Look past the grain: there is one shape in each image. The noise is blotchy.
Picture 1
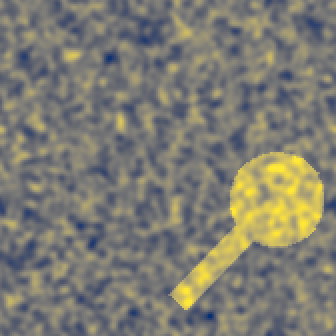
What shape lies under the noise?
lollipop
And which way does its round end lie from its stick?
up and right
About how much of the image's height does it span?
half
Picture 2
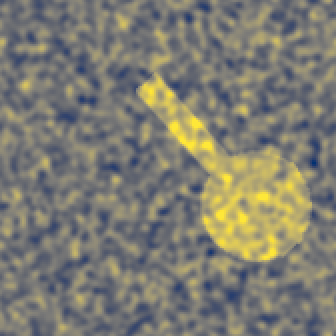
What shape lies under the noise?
lollipop
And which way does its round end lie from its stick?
down and right
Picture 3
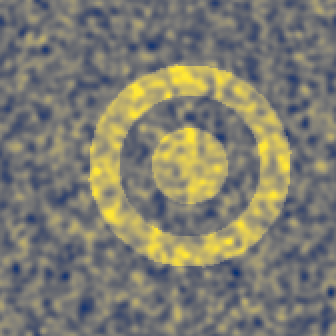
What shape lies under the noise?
bullseye
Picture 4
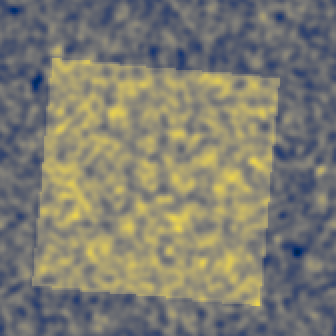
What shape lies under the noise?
square
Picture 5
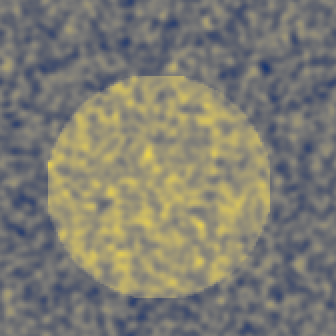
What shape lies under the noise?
disc
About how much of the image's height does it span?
two thirds
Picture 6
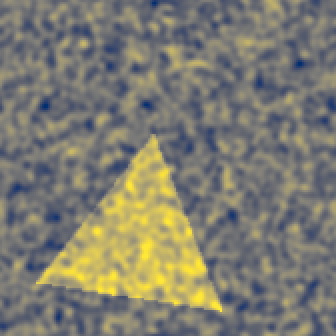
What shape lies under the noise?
triangle
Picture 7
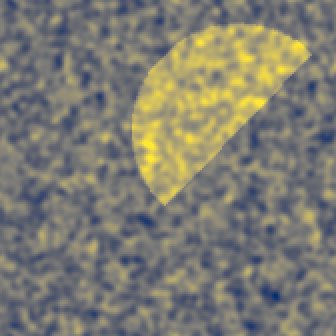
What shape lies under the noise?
half disc
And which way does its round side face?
up and left
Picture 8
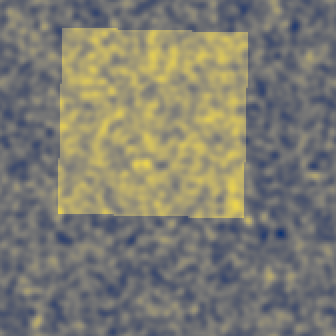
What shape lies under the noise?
square
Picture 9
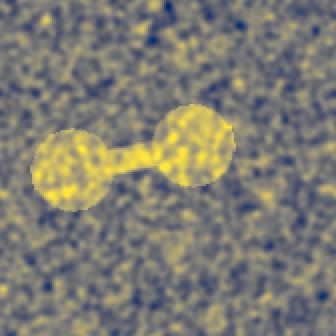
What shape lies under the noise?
dumbbell
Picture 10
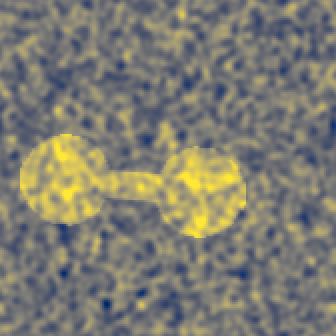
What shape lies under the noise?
dumbbell
